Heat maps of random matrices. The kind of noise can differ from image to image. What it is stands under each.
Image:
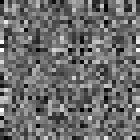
low rank plus noise
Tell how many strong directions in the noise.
two
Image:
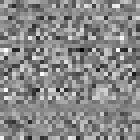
rows of uneven size
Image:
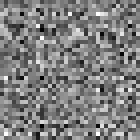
low rank plus noise
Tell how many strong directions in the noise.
three or four
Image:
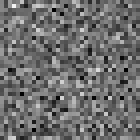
low rank plus noise
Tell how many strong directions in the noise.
five to eight
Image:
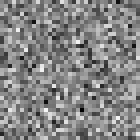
independent entries
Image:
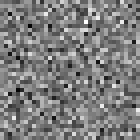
independent entries
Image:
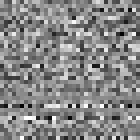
rows of uneven size
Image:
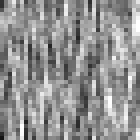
streaked along the columns
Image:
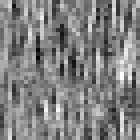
streaked along the columns
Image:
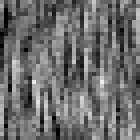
streaked along the columns
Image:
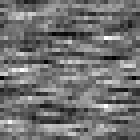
streaked along the rows
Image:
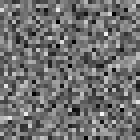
independent entries
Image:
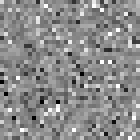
heavy tails
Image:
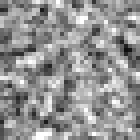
blotchy
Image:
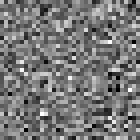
low rank plus noise
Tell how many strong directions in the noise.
three or four
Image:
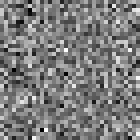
low rank plus noise
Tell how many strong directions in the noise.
three or four
